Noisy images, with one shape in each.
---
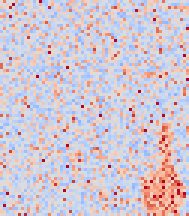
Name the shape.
lollipop
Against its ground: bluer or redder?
redder
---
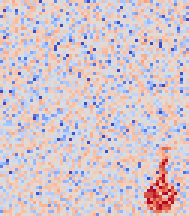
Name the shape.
lollipop
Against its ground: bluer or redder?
redder
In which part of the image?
bottom right
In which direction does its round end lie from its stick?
down
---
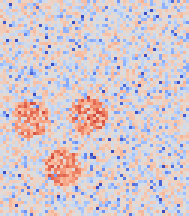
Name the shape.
three dots
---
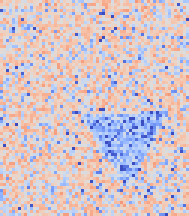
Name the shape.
triangle
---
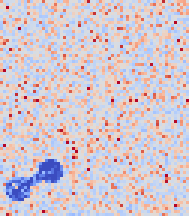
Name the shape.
dumbbell
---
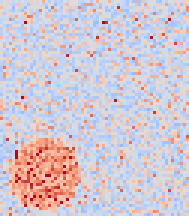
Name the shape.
disc
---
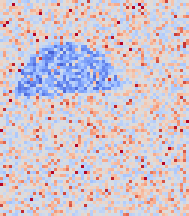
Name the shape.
half disc
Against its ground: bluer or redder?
bluer
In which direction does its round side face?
up
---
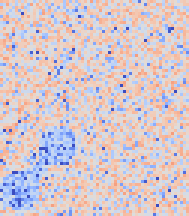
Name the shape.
dumbbell
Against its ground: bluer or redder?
bluer
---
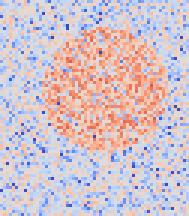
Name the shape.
disc
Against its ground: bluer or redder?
redder
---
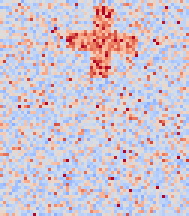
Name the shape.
cross
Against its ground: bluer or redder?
redder
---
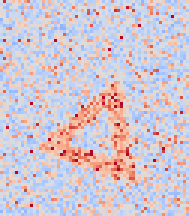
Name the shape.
triangle frame
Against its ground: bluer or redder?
redder
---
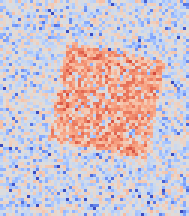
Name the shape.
square
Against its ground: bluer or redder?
redder
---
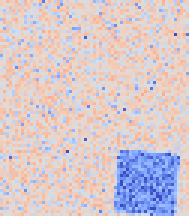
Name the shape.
square
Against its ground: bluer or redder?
bluer
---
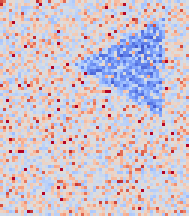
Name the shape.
triangle
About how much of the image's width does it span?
half
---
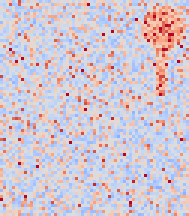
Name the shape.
lollipop
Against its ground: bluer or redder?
redder
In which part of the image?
top right
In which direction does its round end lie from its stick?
up
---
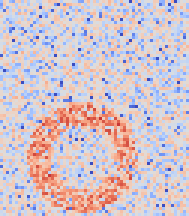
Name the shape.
ring
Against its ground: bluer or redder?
redder
